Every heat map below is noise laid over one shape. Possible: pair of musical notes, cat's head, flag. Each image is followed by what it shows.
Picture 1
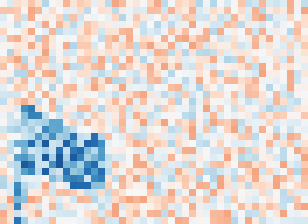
blue flag
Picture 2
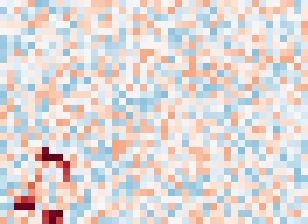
red pair of musical notes, bottom left
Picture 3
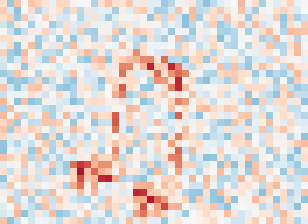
red pair of musical notes
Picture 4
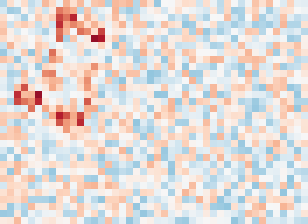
red pair of musical notes
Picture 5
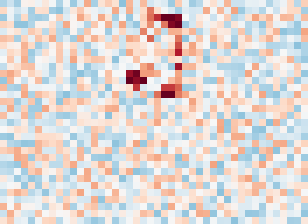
red pair of musical notes, top middle
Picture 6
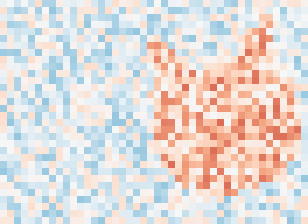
red cat's head
